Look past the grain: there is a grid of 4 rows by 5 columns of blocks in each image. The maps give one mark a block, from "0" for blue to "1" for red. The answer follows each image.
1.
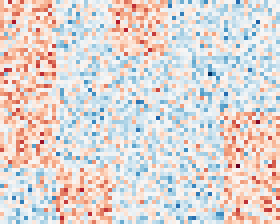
1 0 1 0 0
1 0 0 0 0
1 0 0 0 1
0 1 0 0 1
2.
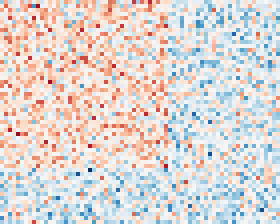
1 1 1 0 0
1 1 1 0 0
1 1 1 0 0
0 0 0 0 0
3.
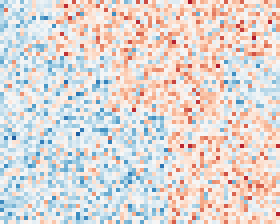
0 1 1 1 1
0 0 1 1 0
0 0 0 1 1
0 0 0 1 1
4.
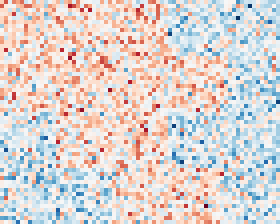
1 1 1 0 0
1 1 1 1 0
0 1 1 0 0
0 0 1 1 0
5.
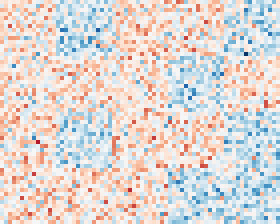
1 0 1 1 0
1 1 1 0 1
1 0 1 1 0
1 1 1 0 0
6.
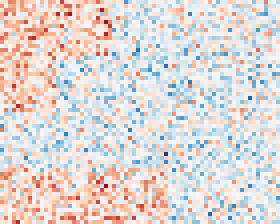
1 1 0 0 0
1 0 0 0 0
0 0 0 0 0
1 1 1 0 0
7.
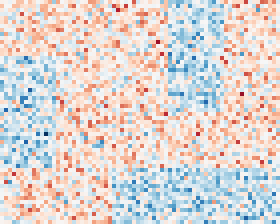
1 1 1 0 1
0 1 1 0 1
0 1 1 1 1
1 1 0 0 0
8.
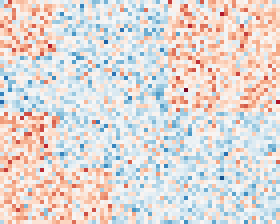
1 0 0 1 1
0 0 0 1 1
1 0 0 0 0
1 1 0 0 0
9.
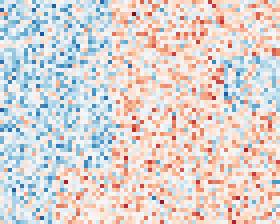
0 0 1 1 1
0 0 1 1 0
0 0 1 1 1
0 1 1 1 1
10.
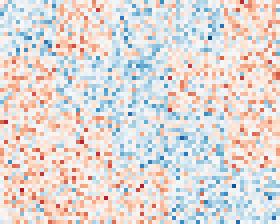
0 1 0 0 1
1 0 0 1 1
1 1 0 0 1
1 1 1 0 0
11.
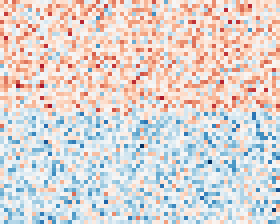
1 1 1 1 1
1 1 1 1 1
0 0 0 0 0
0 0 0 0 0
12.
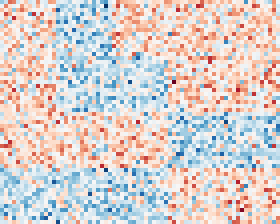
1 0 1 1 1
1 0 0 1 1
1 1 1 0 0
0 0 0 1 1
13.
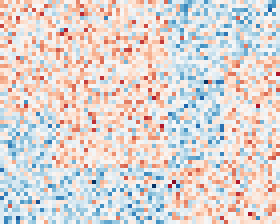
1 1 1 0 0
1 1 1 0 1
0 1 1 0 1
0 0 0 1 1
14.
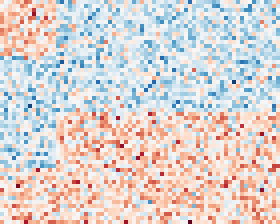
1 0 0 0 0
0 0 0 0 0
0 1 1 1 1
1 1 1 1 1
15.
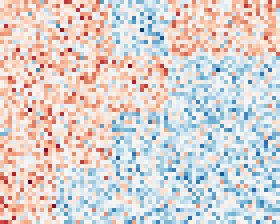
1 1 0 1 1
1 1 1 0 0
1 1 0 0 0
1 0 0 0 0
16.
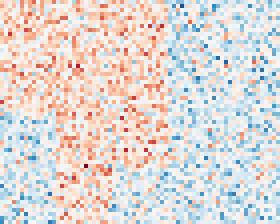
1 1 1 0 0
1 1 1 0 0
0 1 1 0 0
0 1 0 0 0
